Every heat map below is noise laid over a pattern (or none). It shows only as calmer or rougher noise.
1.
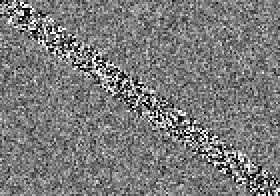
a diagonal band
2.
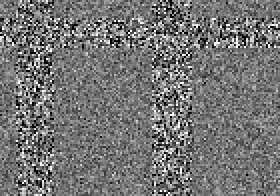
bands of rows crossing bands of columns
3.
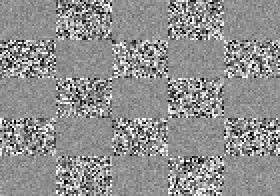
a checkerboard
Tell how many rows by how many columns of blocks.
5 by 5
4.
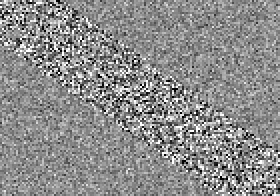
a diagonal band
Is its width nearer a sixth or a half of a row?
a half
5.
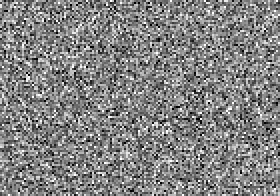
only noise
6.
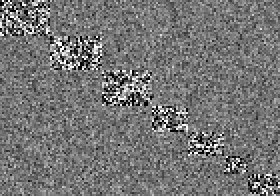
blocks along the diagonal
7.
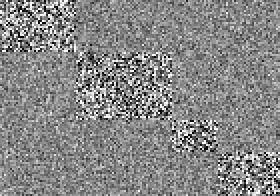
blocks along the diagonal
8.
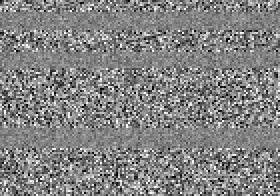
bands of rows
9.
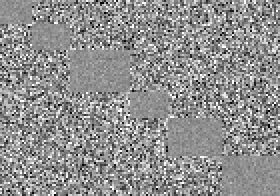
blocks along the diagonal
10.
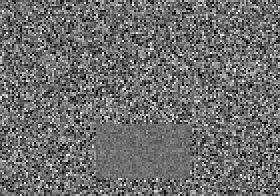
one block
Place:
bottom middle
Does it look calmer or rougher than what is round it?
calmer
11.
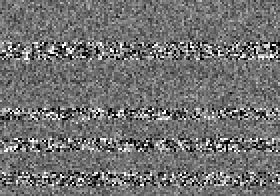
bands of rows
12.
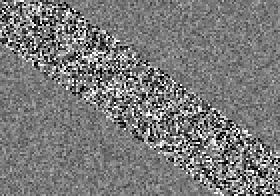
a diagonal band
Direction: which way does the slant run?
top left to bottom right
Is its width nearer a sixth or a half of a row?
a half
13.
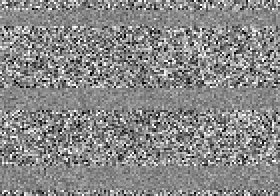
bands of rows
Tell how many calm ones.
3
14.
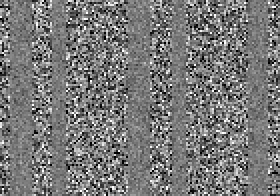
bands of columns
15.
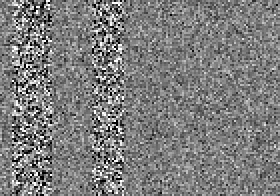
bands of columns
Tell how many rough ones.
2
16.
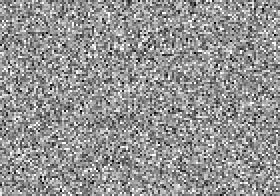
only noise
